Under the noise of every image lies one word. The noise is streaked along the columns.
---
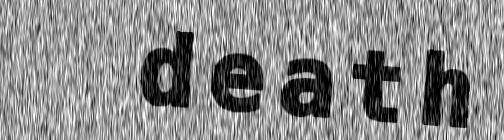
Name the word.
death
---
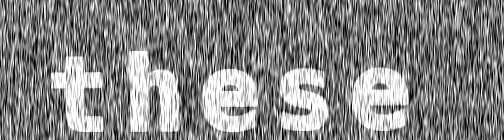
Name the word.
these
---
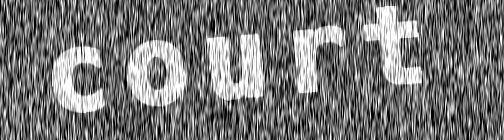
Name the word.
court
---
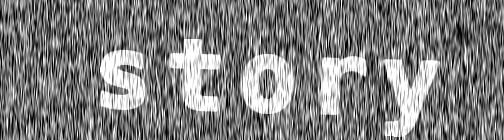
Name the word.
story
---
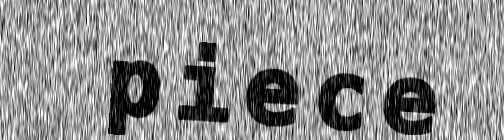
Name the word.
piece
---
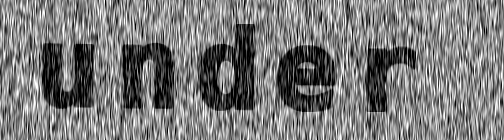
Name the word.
under
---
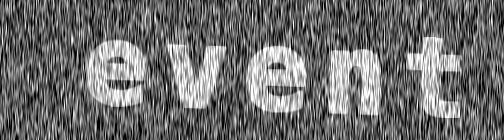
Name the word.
event
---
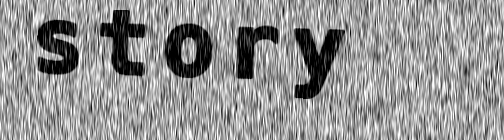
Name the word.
story
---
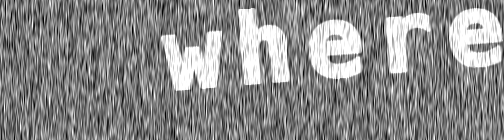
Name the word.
where
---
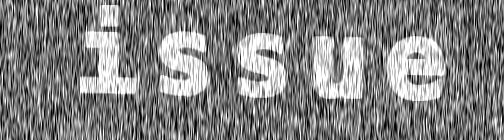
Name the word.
issue
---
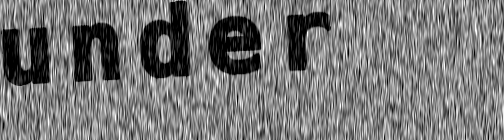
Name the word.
under
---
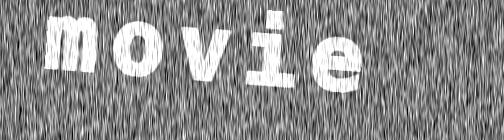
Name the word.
movie
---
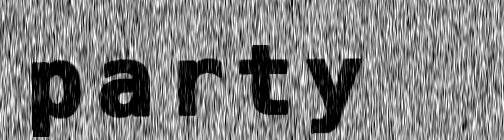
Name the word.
party
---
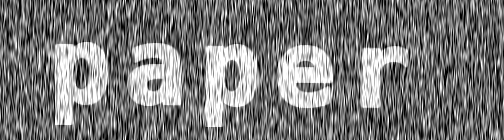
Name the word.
paper
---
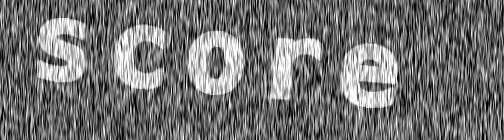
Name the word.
score
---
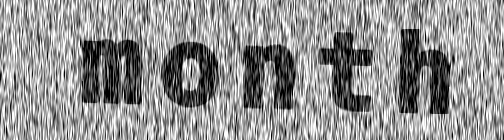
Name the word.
month
